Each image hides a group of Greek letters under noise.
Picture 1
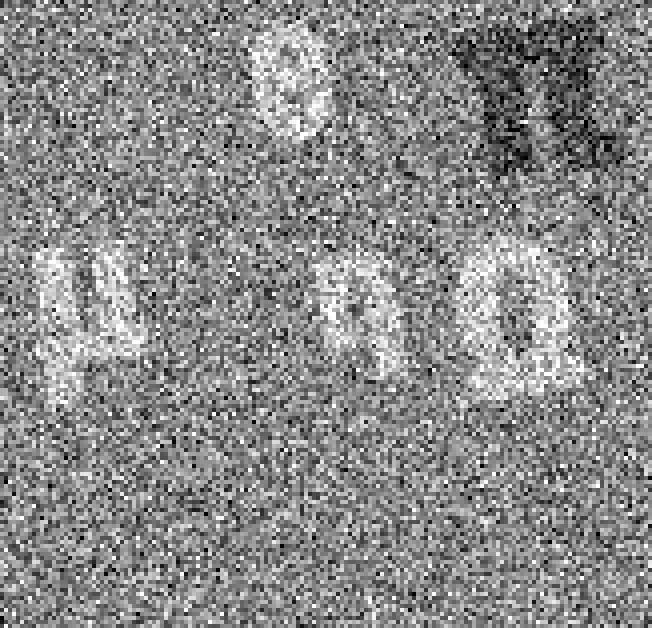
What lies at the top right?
pi
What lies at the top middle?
theta
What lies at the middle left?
mu
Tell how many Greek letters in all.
5
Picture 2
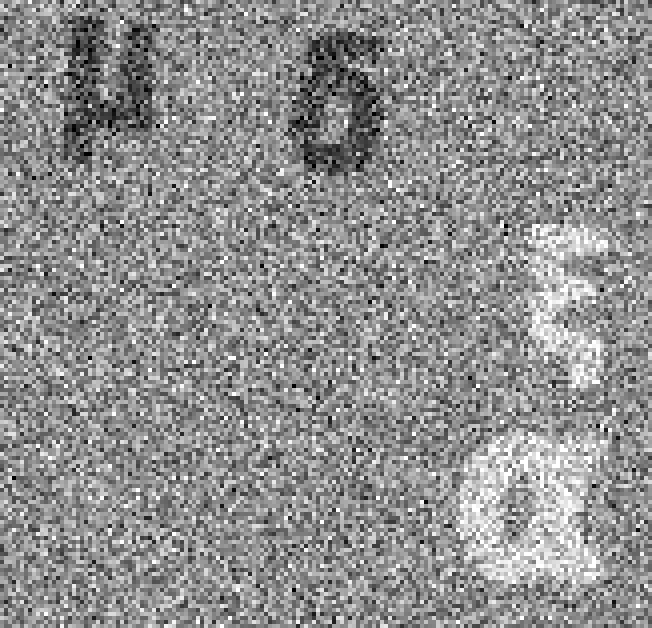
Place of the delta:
top middle
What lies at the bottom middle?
nothing
